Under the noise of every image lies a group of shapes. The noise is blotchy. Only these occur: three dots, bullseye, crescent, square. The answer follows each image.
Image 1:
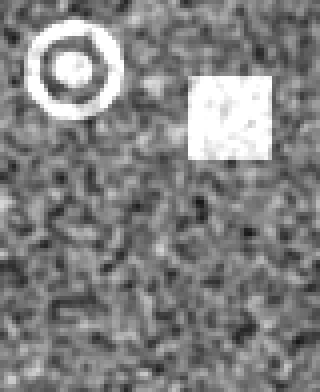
top left: bullseye; top right: square
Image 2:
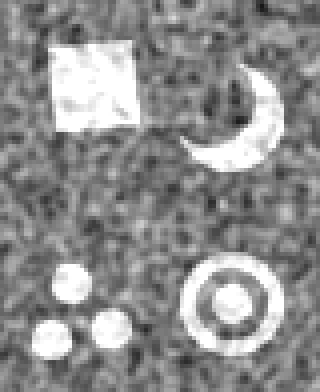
top left: square; top right: crescent; bottom left: three dots; bottom right: bullseye
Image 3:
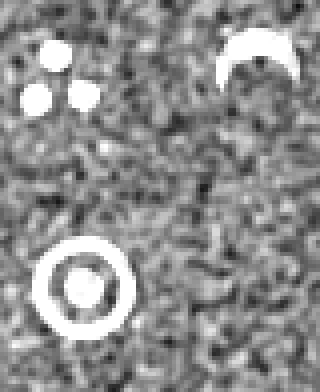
top left: three dots; top right: crescent; bottom left: bullseye
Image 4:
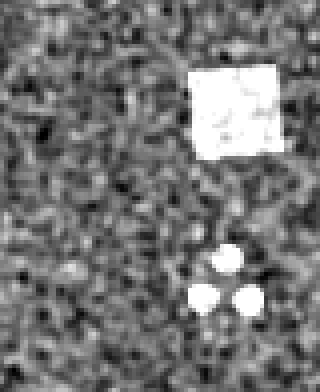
top right: square; bottom right: three dots
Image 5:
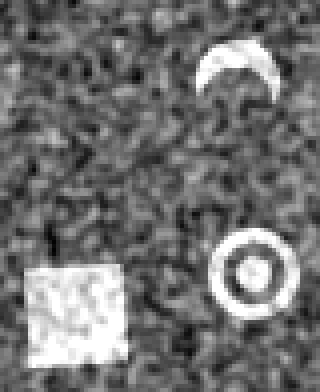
top right: crescent; bottom left: square; bottom right: bullseye
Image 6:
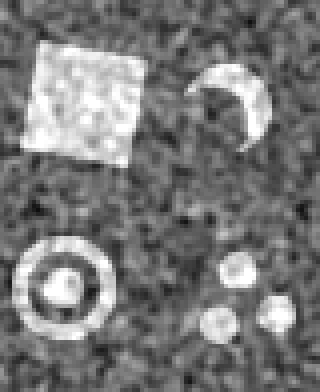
top left: square; top right: crescent; bottom left: bullseye; bottom right: three dots
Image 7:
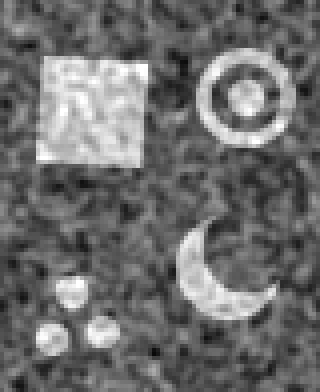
top left: square; top right: bullseye; bottom left: three dots; bottom right: crescent
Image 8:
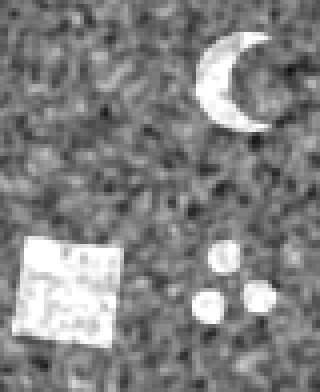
top right: crescent; bottom left: square; bottom right: three dots
